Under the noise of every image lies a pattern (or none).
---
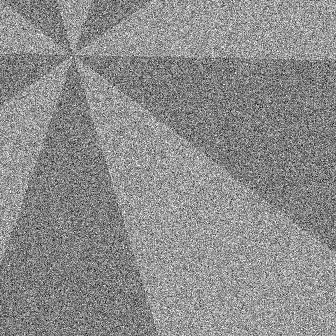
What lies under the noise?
spokes from one point
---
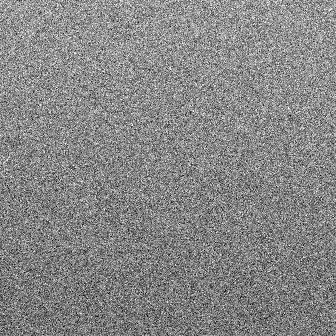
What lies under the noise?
a smooth slope
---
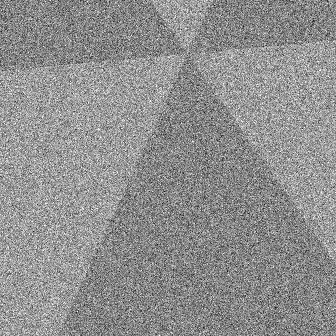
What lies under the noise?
spokes from one point
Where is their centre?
top middle
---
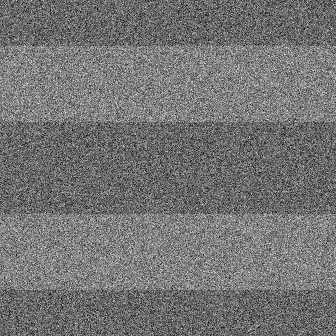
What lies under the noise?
horizontal stripes
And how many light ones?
2
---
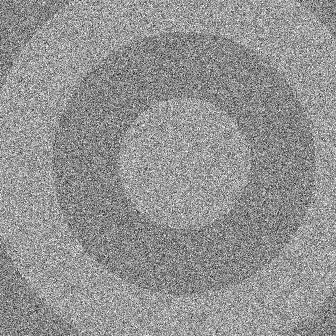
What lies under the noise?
rings round one point
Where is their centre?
centre
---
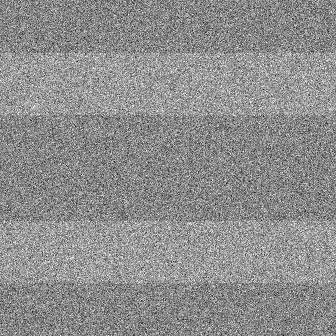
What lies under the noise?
horizontal stripes
